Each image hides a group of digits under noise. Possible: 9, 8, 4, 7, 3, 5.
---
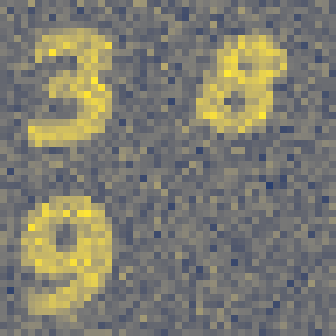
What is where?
top left: light 3; top right: light 8; bottom left: light 9
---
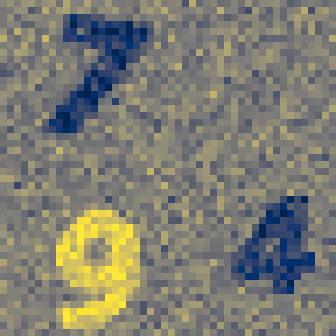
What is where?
top left: dark 7; bottom left: light 9; bottom right: dark 4
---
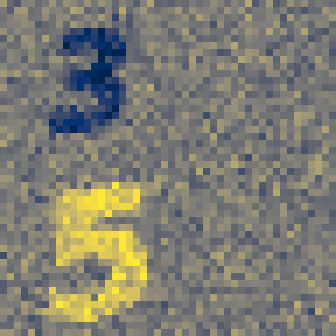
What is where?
top left: dark 3; bottom left: light 5
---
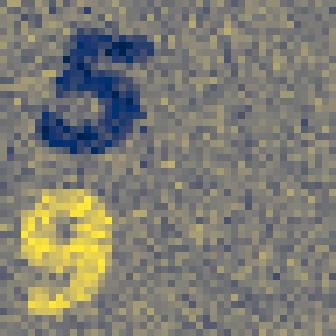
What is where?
top left: dark 5; bottom left: light 9
